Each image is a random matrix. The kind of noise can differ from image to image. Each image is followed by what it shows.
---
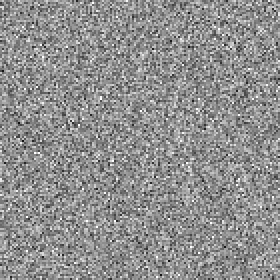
independent entries
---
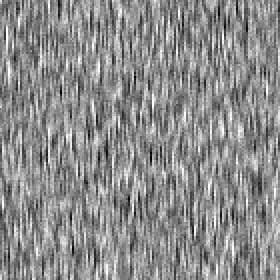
streaked along the columns
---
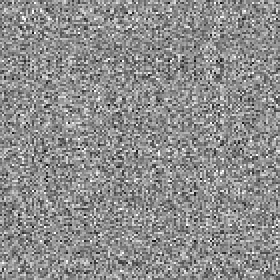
low rank plus noise
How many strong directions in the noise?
five to eight
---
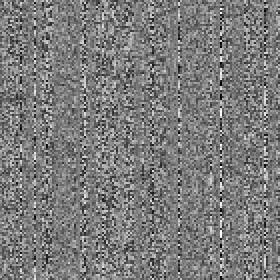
columns of uneven size
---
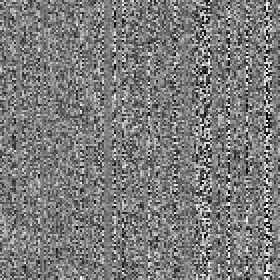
columns of uneven size
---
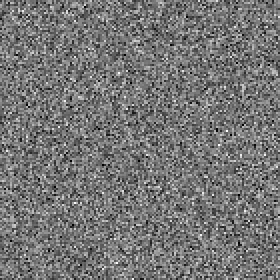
independent entries
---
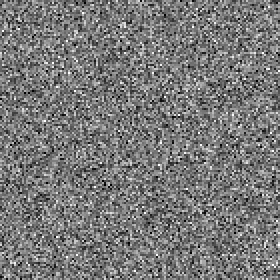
independent entries
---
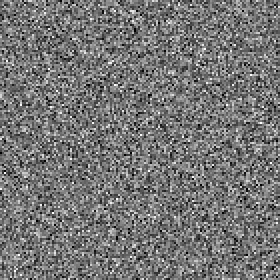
independent entries
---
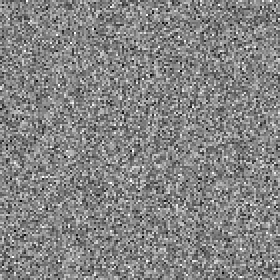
independent entries
